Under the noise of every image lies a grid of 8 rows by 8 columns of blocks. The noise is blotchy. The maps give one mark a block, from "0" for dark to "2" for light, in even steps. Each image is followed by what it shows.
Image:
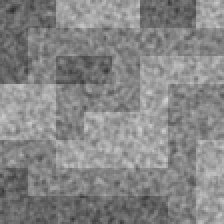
00222002
01111111
01001222
22111211
22122211
11222212
01111112
00000012
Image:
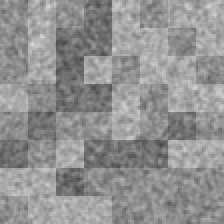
12102122
12002212
12021221
21002122
10112101
01200022
22011111
12221111
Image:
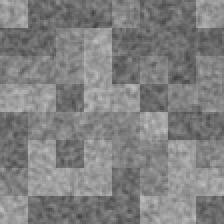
20001002
00120000
11120101
22022011
01111200
02021121
12220122
20000220
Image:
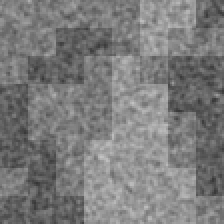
11111220
11001211
10012100
01112200
01112210
00122210
10122220
00022221
